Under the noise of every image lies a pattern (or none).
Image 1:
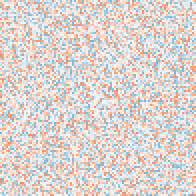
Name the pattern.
only noise
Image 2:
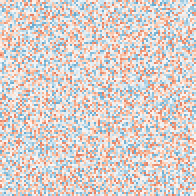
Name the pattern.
only noise
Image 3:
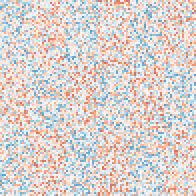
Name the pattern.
a checkerboard
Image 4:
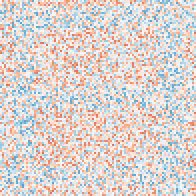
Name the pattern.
bands of rows crossing bands of columns
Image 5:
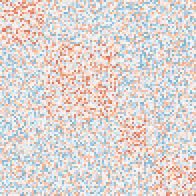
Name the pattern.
blocks along the diagonal
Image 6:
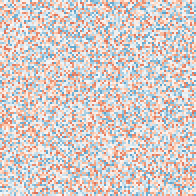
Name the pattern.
only noise
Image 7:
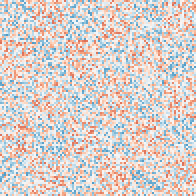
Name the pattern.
a checkerboard
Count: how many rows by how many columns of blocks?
5 by 6
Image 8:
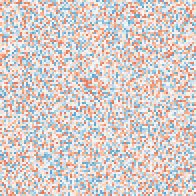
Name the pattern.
only noise
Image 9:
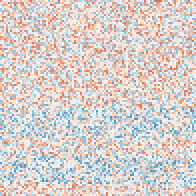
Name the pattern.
bands of rows
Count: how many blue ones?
2
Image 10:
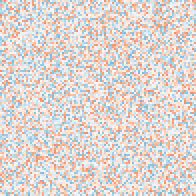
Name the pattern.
only noise
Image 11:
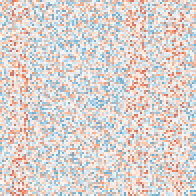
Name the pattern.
bands of columns
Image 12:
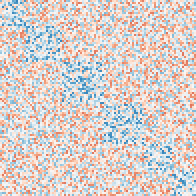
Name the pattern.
blocks along the diagonal
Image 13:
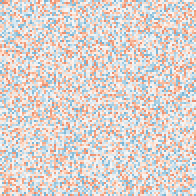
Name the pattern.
only noise
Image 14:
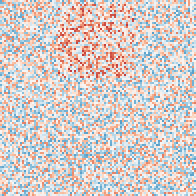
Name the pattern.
one block
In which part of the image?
top middle
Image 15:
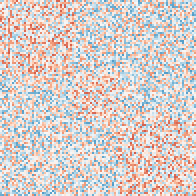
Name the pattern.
blocks along the diagonal
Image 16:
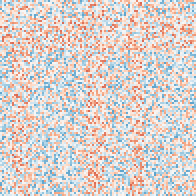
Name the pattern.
bands of rows crossing bands of columns
